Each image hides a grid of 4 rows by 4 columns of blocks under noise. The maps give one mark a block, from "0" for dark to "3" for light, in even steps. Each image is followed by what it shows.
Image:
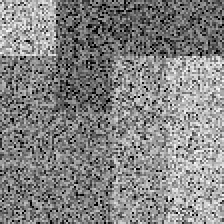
3000
1023
1123
1123
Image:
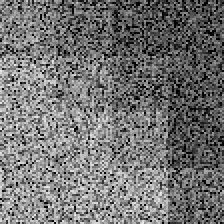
2100
3210
3320
3331
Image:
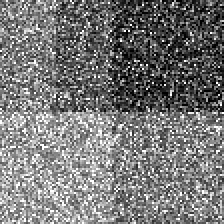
2100
2100
3322
3322
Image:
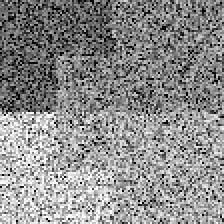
0011
0111
3222
3322
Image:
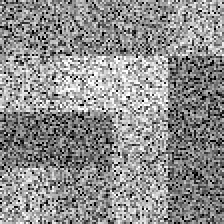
1112
2330
0020
2120
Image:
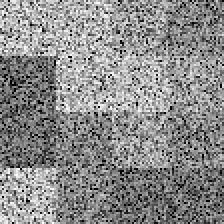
3321
0332
0121
3100
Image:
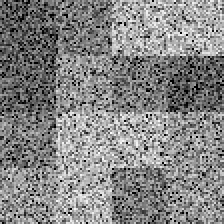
0133
0210
1332
2312
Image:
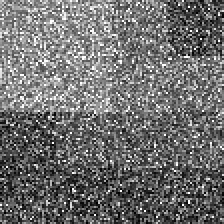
3320
3322
0111
0000
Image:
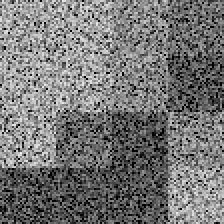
3321
3320
3102
0003
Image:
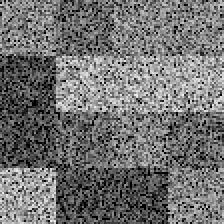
2122
0333
0121
3002
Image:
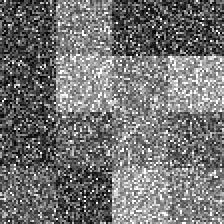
0200
0323
0121
1032
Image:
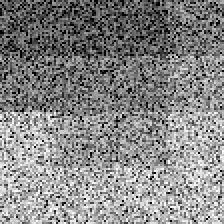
0001
1112
3223
3333
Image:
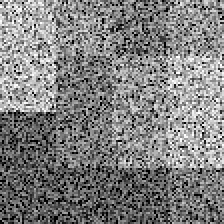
3212
3123
0123
0001
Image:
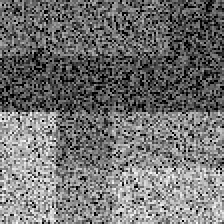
1110
0000
3122
3233
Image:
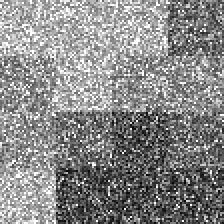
3331
2322
2101
3000
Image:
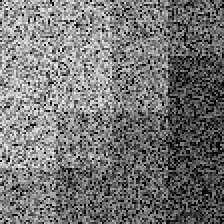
3321
3320
3210
2110
